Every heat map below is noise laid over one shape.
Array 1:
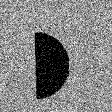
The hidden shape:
half disc
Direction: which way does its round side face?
right
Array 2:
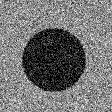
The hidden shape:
disc
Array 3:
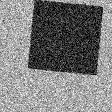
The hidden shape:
square
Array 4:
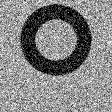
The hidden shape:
ring
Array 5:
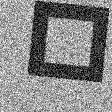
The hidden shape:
square frame
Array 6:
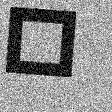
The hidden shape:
square frame
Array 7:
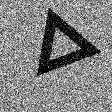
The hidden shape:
triangle frame
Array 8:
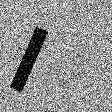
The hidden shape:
bar
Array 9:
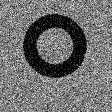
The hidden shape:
ring
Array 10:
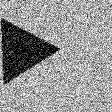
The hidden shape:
triangle
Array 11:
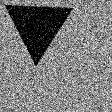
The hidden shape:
triangle
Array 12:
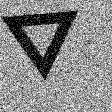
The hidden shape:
triangle frame
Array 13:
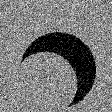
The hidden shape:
crescent
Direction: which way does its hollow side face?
down and left
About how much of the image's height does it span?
two thirds
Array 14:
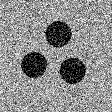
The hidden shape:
three dots
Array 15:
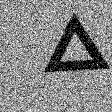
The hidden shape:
triangle frame
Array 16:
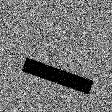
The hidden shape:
bar
